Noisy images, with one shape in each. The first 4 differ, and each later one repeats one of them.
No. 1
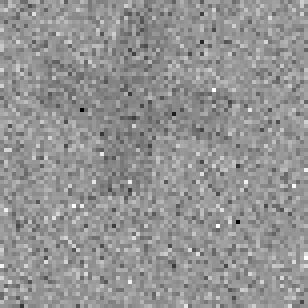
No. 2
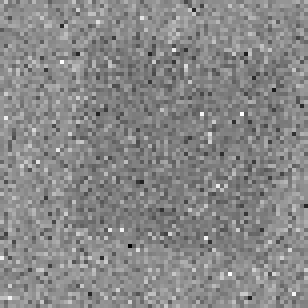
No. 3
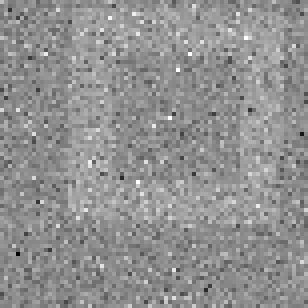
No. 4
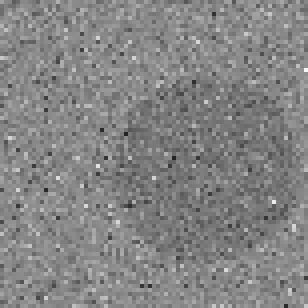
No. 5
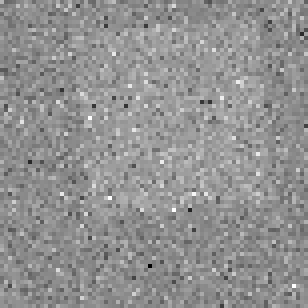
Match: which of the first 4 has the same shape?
2
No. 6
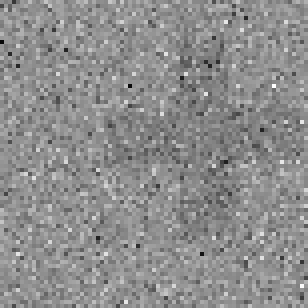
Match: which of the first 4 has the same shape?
1
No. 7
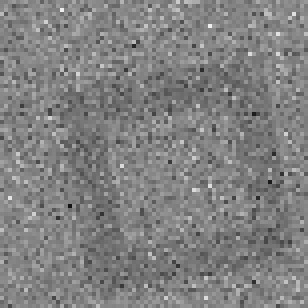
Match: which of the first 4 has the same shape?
3
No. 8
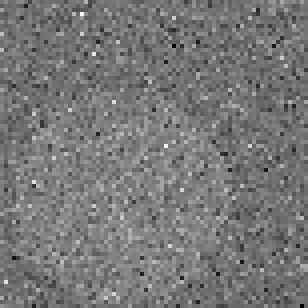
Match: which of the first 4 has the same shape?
4
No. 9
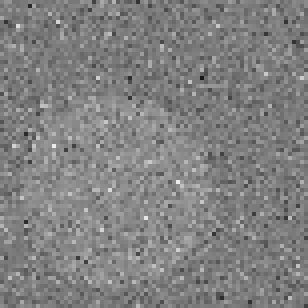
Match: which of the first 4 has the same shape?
4
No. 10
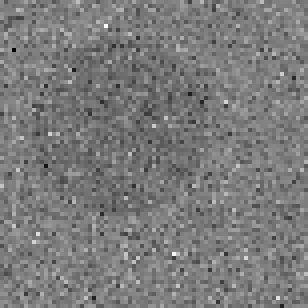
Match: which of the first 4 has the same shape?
4
